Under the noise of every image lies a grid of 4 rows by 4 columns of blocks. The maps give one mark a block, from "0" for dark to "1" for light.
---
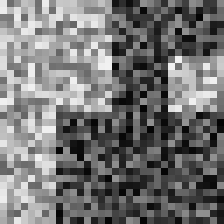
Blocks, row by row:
1 1 0 0
1 1 0 1
1 0 0 0
1 0 0 0
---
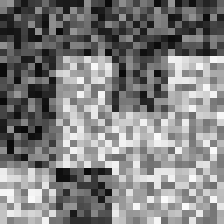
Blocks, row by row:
0 0 0 0
0 1 0 1
0 1 1 1
1 0 1 1
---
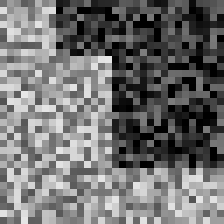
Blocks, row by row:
1 0 0 0
1 1 0 0
1 1 0 0
1 1 1 1
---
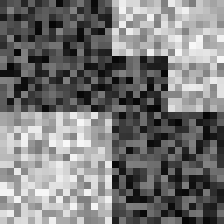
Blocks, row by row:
0 0 1 1
0 0 0 1
1 1 0 0
1 1 0 0
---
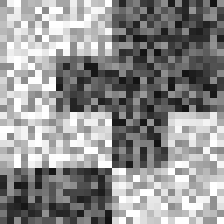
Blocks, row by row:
1 1 0 0
1 0 0 0
1 1 0 1
0 0 1 1
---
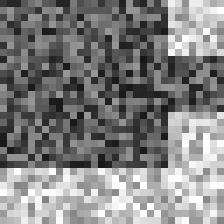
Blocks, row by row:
0 0 0 1
0 0 0 0
0 0 0 1
1 1 1 1
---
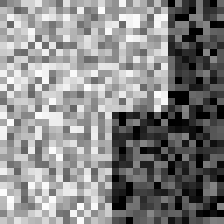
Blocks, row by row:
1 1 1 0
1 1 1 0
1 1 0 0
1 1 0 0
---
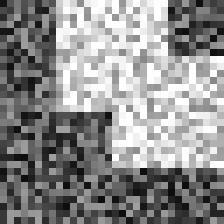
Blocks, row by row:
0 1 1 0
0 1 1 1
0 0 1 1
0 0 0 0
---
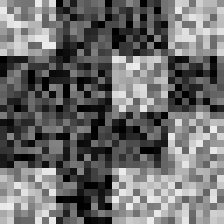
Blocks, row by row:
1 0 0 1
0 0 1 0
0 0 0 1
1 0 1 1
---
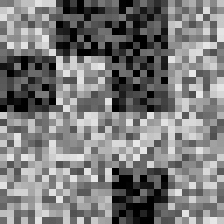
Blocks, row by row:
1 0 0 1
0 1 0 1
1 1 1 1
1 1 0 1
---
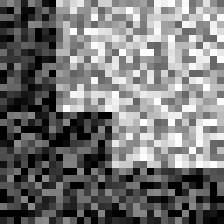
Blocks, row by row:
0 1 1 1
0 1 1 1
0 0 1 1
0 0 0 0
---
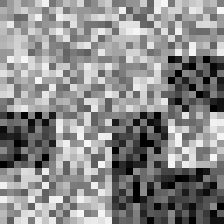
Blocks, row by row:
1 1 1 1
1 1 1 0
0 1 0 1
1 1 0 0
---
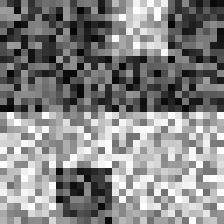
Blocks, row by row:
0 0 1 0
0 0 0 0
1 1 1 1
1 0 1 1
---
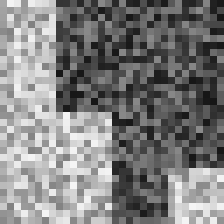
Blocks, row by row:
1 0 0 0
1 0 0 0
1 1 0 0
1 1 0 1
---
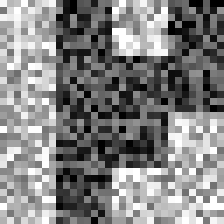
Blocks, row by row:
1 0 1 0
1 0 0 0
1 0 0 1
1 0 1 1
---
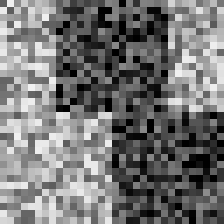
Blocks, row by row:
1 0 0 1
1 0 0 1
1 1 0 0
1 1 0 0
